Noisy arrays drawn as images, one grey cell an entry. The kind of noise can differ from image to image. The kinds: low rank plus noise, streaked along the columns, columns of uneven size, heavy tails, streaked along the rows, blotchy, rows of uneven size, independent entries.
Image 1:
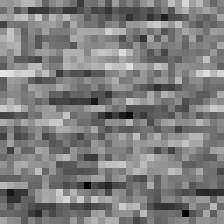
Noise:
streaked along the rows
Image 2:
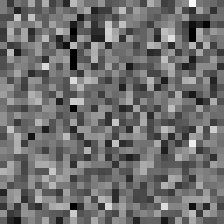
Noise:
low rank plus noise
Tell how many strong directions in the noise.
one
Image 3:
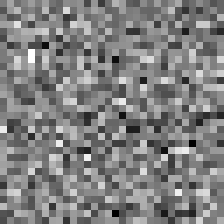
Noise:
low rank plus noise
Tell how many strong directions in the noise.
five to eight
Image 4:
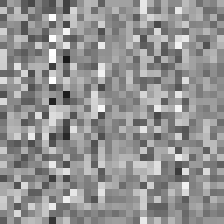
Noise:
columns of uneven size
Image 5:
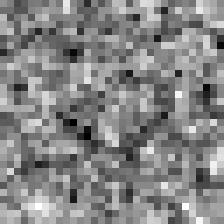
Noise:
blotchy
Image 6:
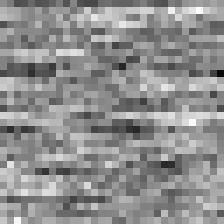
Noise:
streaked along the rows
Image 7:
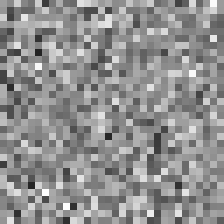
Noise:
independent entries
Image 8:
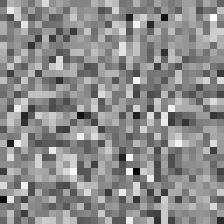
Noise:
low rank plus noise
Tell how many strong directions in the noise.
one
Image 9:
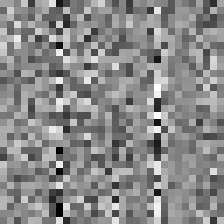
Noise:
columns of uneven size
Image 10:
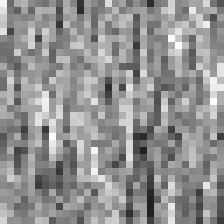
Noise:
streaked along the columns
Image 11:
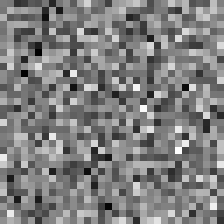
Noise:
independent entries
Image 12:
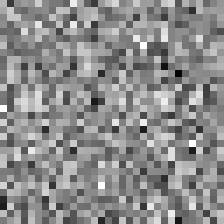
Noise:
low rank plus noise
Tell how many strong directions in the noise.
three or four
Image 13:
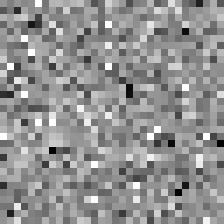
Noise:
heavy tails
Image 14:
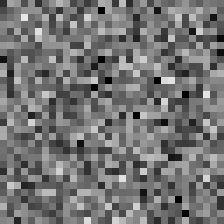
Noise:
independent entries
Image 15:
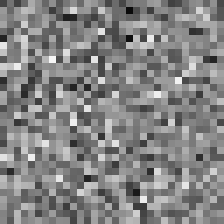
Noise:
independent entries
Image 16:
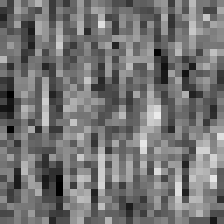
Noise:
streaked along the columns
